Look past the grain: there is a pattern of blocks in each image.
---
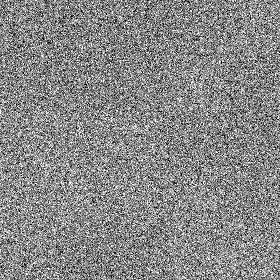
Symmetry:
no symmetry
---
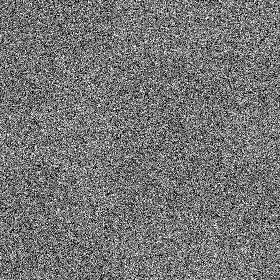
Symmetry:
top and bottom mirror each other
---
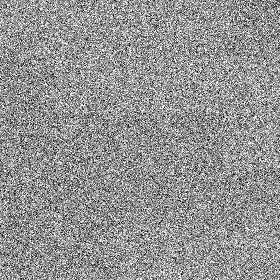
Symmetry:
no symmetry
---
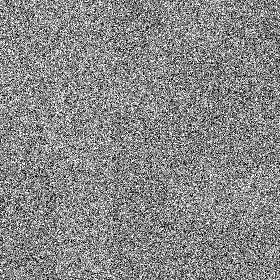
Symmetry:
no symmetry
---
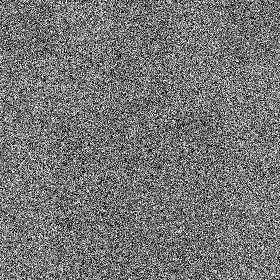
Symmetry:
left and right mirror each other
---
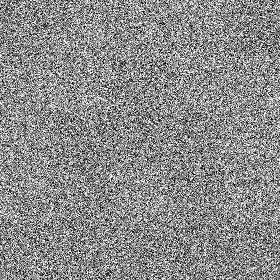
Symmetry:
left and right mirror each other
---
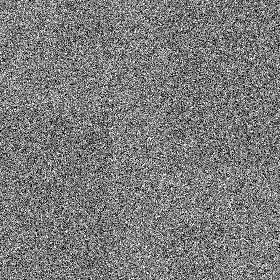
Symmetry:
the same after a half turn
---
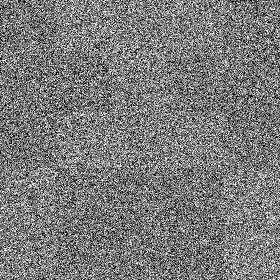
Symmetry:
left and right mirror each other
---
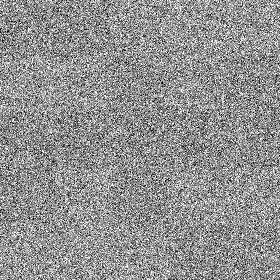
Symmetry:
the same after a half turn
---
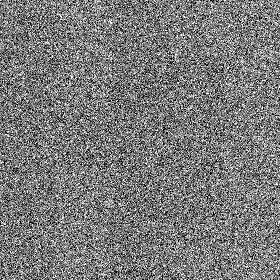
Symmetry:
top and bottom mirror each other
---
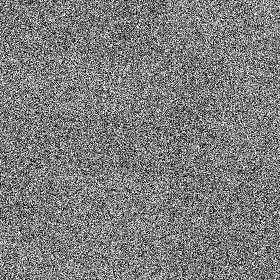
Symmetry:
no symmetry
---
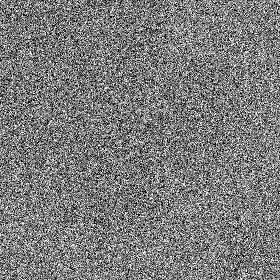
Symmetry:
mirrored about the diagonal from the top left
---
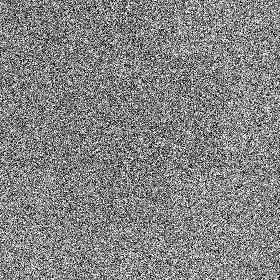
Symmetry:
mirrored about the diagonal from the top left
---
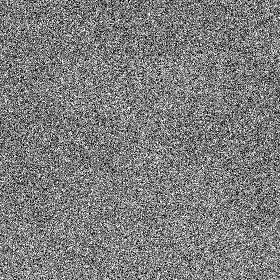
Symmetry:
left and right mirror each other
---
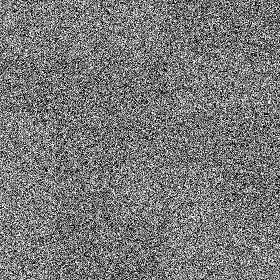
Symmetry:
no symmetry
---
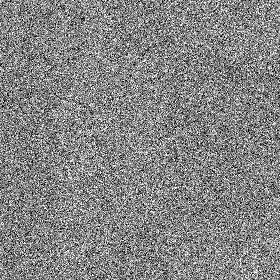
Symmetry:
top and bottom mirror each other
